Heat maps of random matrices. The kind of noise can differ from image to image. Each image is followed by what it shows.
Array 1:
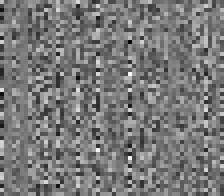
columns of uneven size
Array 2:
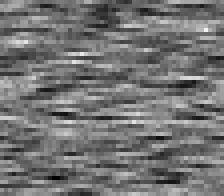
streaked along the rows
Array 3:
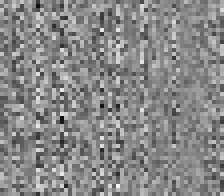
columns of uneven size
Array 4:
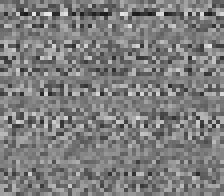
rows of uneven size
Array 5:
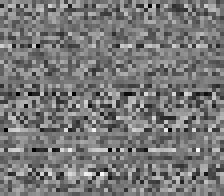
rows of uneven size
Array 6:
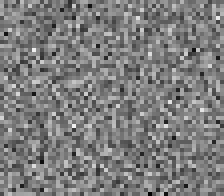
independent entries
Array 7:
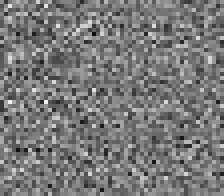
low rank plus noise
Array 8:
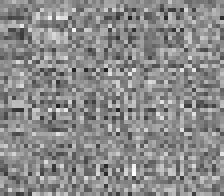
low rank plus noise
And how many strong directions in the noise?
two
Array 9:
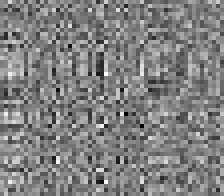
low rank plus noise
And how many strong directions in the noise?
two
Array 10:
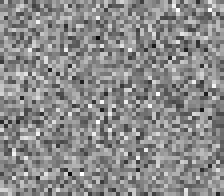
independent entries
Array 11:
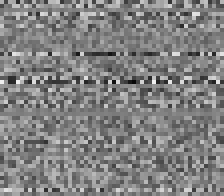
rows of uneven size
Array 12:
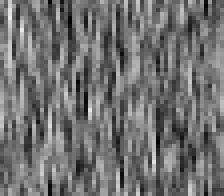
streaked along the columns
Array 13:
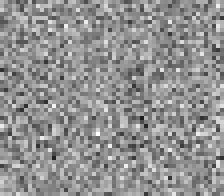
low rank plus noise
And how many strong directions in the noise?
five to eight
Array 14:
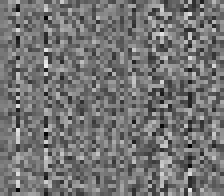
columns of uneven size
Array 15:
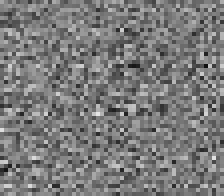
low rank plus noise
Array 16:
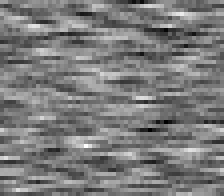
streaked along the rows
